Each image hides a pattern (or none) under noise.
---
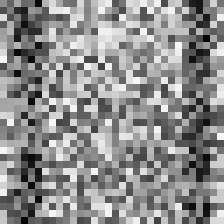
bands of columns
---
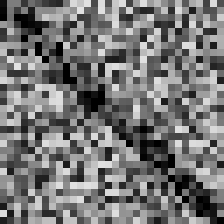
a diagonal band
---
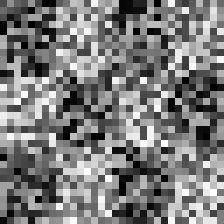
a checkerboard
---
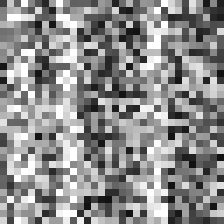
bands of columns
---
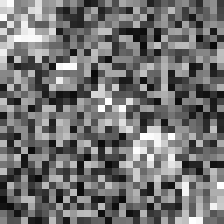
blocks along the diagonal
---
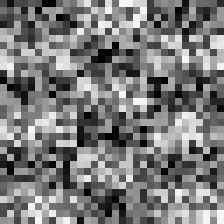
a checkerboard
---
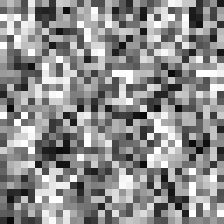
a checkerboard
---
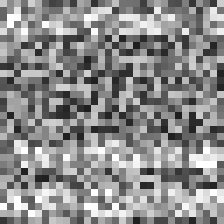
bands of rows
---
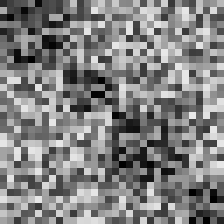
blocks along the diagonal
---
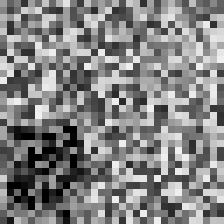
one block
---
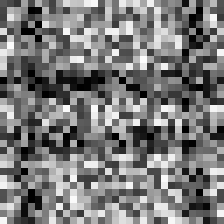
bands of rows crossing bands of columns
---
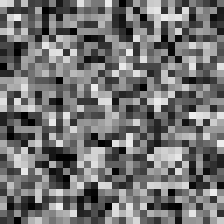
a checkerboard
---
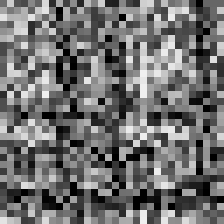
bands of rows crossing bands of columns
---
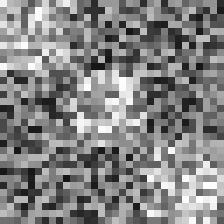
blocks along the diagonal
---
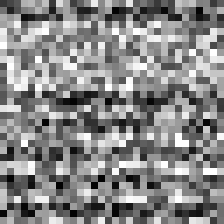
bands of rows
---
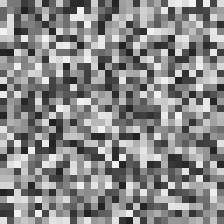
only noise
